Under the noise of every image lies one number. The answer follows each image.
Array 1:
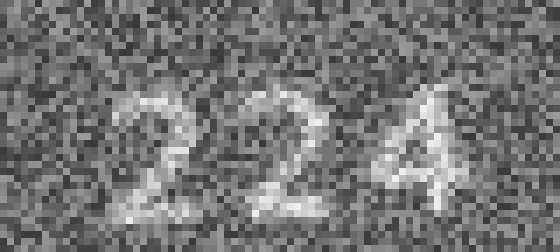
224
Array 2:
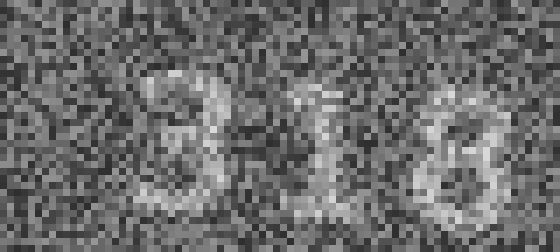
318
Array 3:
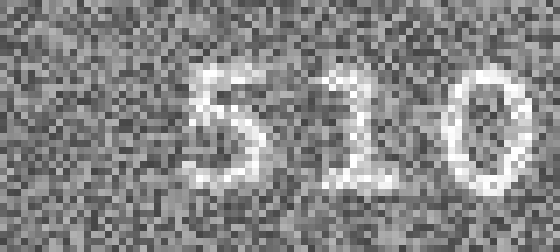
510
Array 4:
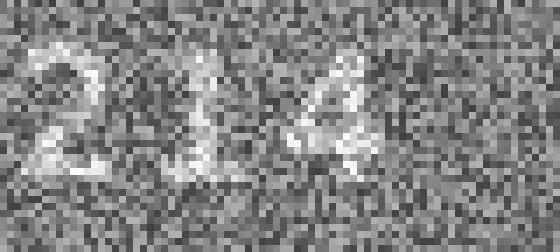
214
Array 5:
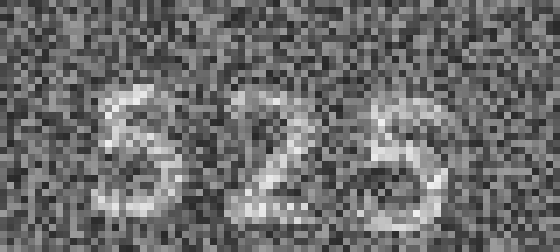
525
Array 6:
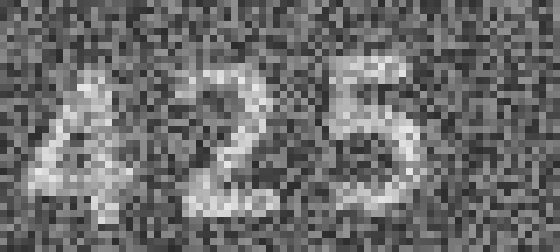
425
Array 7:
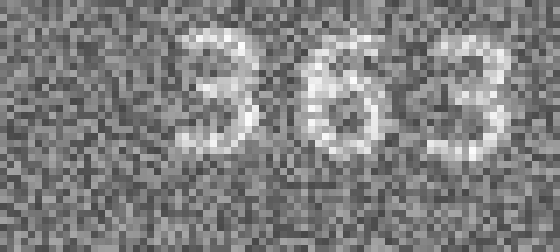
363
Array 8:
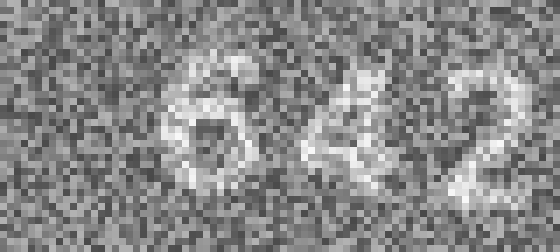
642
